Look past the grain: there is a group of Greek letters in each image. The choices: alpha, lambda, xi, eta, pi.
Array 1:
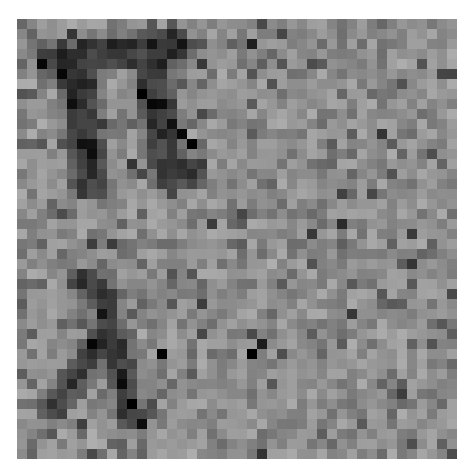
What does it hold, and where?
top left: pi; bottom left: lambda
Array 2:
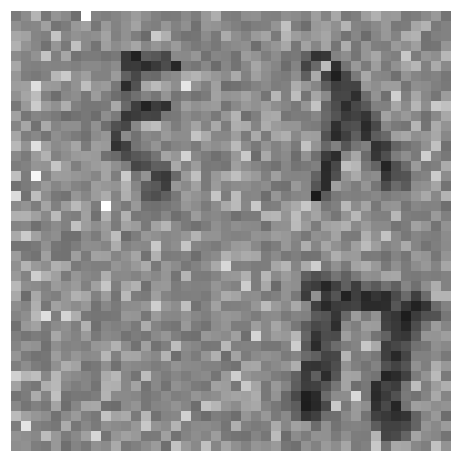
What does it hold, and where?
top left: xi; top right: lambda; bottom right: pi
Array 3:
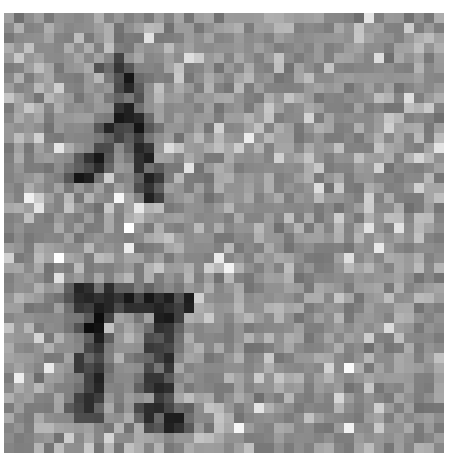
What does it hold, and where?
top left: lambda; bottom left: pi
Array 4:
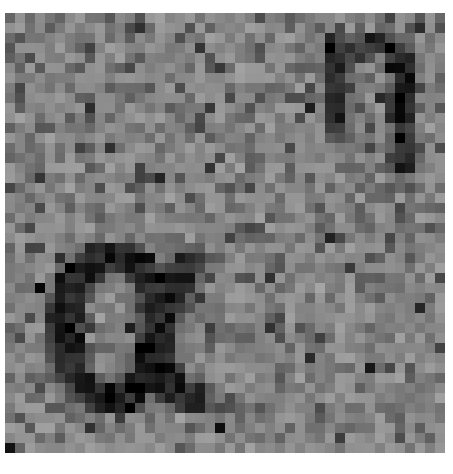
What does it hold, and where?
top right: eta; bottom left: alpha
